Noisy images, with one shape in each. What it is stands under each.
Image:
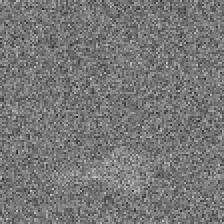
lollipop
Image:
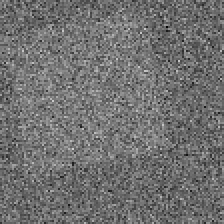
square
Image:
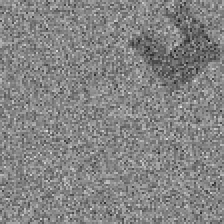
square with a notch
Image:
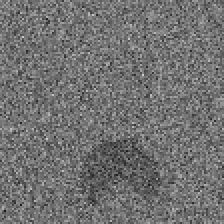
disc with a wedge cut out
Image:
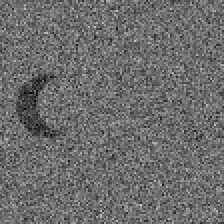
crescent
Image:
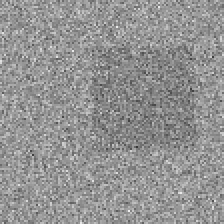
square
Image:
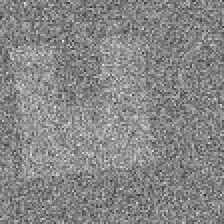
square with a notch
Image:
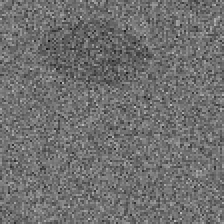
ellipse
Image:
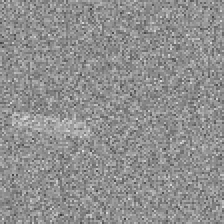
bar
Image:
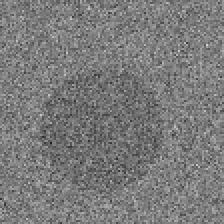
disc
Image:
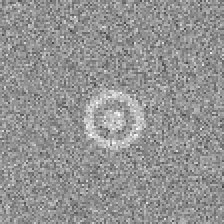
bullseye
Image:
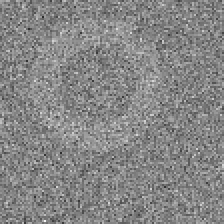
ring
